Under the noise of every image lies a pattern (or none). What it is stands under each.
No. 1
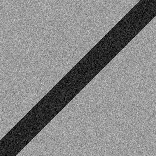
a diagonal band
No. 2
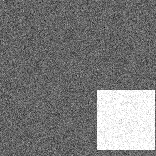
one block
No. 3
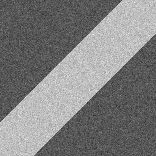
a diagonal band
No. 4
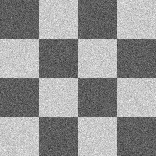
a checkerboard
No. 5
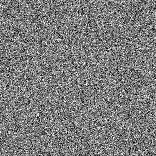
only noise
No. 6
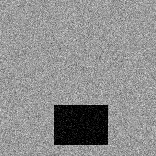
one block
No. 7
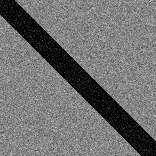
a diagonal band
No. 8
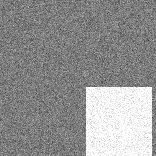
one block
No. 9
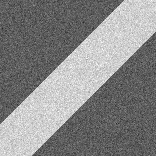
a diagonal band
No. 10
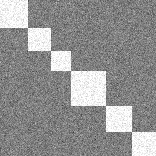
blocks along the diagonal
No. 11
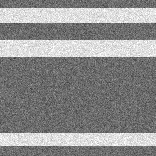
bands of rows
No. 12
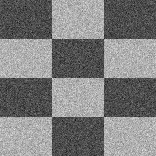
a checkerboard
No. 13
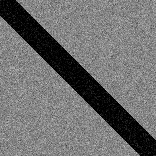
a diagonal band
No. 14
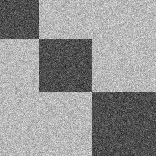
blocks along the diagonal
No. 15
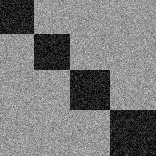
blocks along the diagonal
